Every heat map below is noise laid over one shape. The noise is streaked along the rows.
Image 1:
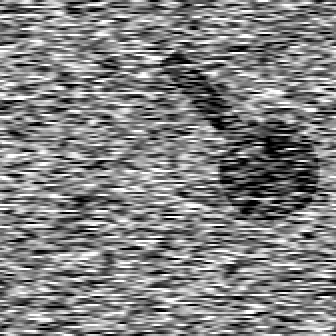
lollipop
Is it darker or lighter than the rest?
darker
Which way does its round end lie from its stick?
down and right
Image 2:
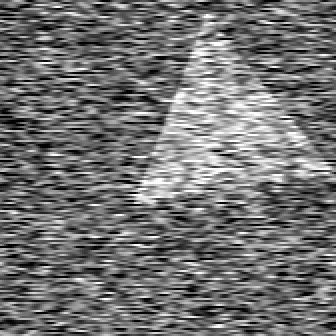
triangle
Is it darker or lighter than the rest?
lighter
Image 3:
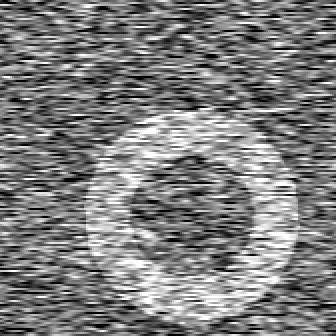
ring
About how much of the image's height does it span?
two thirds
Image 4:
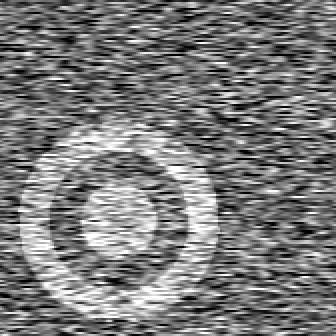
bullseye
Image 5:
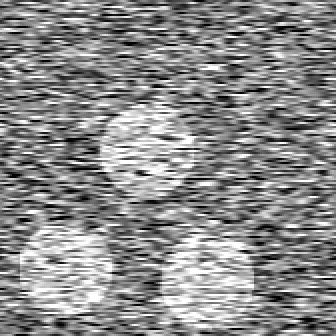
three dots
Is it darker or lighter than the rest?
lighter
